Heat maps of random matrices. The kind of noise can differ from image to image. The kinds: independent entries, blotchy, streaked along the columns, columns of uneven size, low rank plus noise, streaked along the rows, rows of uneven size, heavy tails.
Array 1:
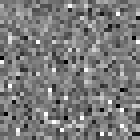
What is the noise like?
heavy tails
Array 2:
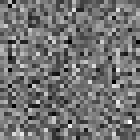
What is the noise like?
low rank plus noise
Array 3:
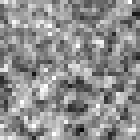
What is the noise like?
blotchy
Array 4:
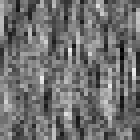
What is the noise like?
streaked along the columns
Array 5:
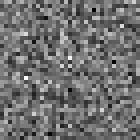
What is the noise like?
independent entries
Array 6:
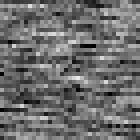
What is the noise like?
streaked along the rows
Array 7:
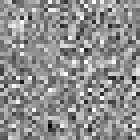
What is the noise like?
low rank plus noise
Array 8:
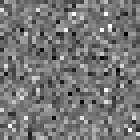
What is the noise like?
heavy tails
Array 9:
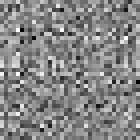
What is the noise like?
low rank plus noise
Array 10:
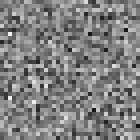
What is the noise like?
independent entries
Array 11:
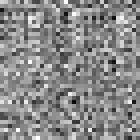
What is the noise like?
low rank plus noise
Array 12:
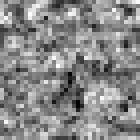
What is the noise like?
blotchy
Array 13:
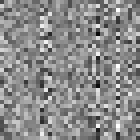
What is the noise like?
columns of uneven size
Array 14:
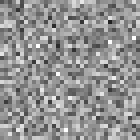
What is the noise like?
low rank plus noise
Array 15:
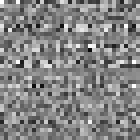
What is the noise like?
rows of uneven size
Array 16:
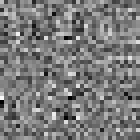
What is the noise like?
low rank plus noise
